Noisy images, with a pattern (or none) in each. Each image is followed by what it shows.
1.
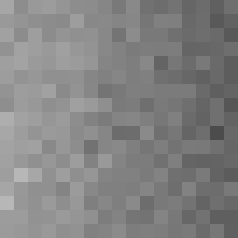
a smooth slope
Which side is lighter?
left
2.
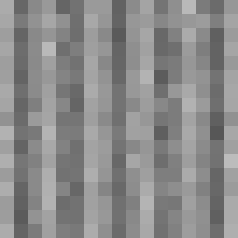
vertical stripes
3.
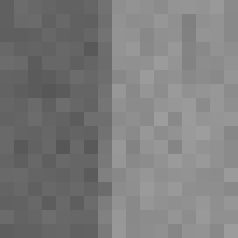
a sharp edge
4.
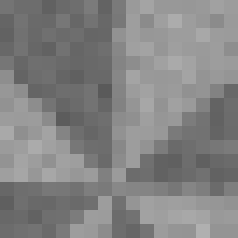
spokes from one point
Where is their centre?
bottom middle
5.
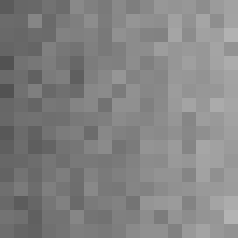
a smooth slope
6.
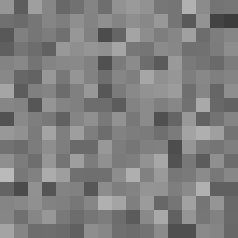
only noise
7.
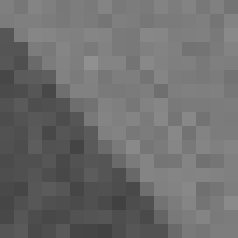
a sharp edge
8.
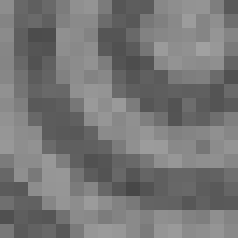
rings round one point
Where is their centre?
top right
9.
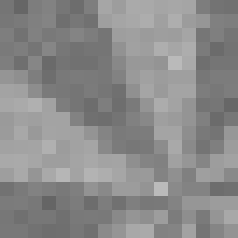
spokes from one point
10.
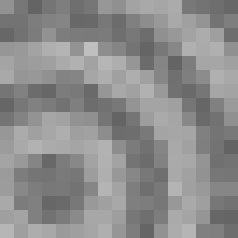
rings round one point
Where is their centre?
bottom left
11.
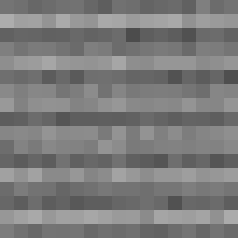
horizontal stripes
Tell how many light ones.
6
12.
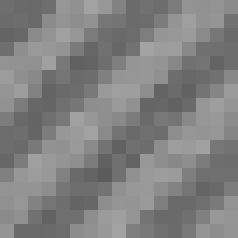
diagonal stripes
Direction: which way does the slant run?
bottom left to top right
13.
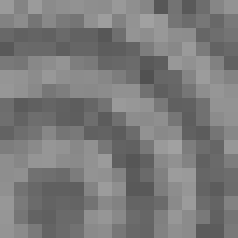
rings round one point
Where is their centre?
bottom left
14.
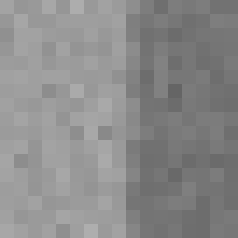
a sharp edge
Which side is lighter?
left
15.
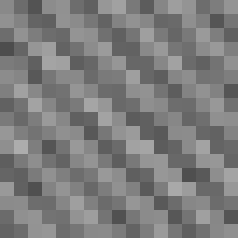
diagonal stripes
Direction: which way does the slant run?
top left to bottom right
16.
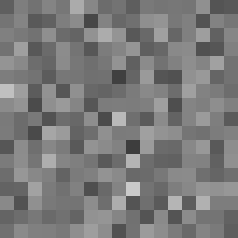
only noise
